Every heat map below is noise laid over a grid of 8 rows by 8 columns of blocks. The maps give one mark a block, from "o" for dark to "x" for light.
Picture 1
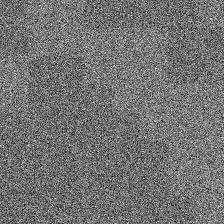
o x x o o o o x
o x x x x x o o
x o o x x x o o
x o o o x x x x
o o o o o x x x
o o o o o o x x
o o o o o o x x
o o o o o o o x
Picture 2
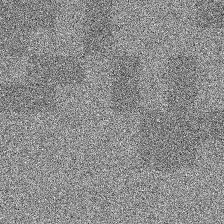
o o x o x x x o
o x x o x x x x
x o o x o x o x
o o x x o x o x
x x x x x o o o
x x x x x o o x
x x x x x x x x
x x x x x x x x
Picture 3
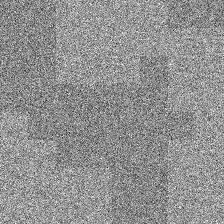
o o x x x x o o
o o x x x x x x
o o x x x o x x
o o o o o o x x
x o o o o o o x
x x o o o o x x
x x x x o o x x
x x x x o o x x
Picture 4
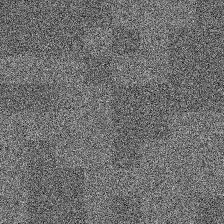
o o o o x x x o
o o o x o x o o
x x x o x x o o
o o x x o o o o
x x x x o o x x
x o x x o x x x
x o o x x x x x
x o o x o x x o
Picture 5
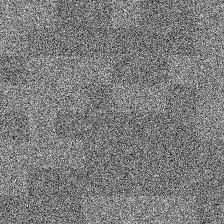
x x o o x o o x
x o o o o o o x
o x x x o o x x
x x x o x x o x
o x o o o o o x
x x x o o o o o
x o o o o o o o
o o o x x x x o
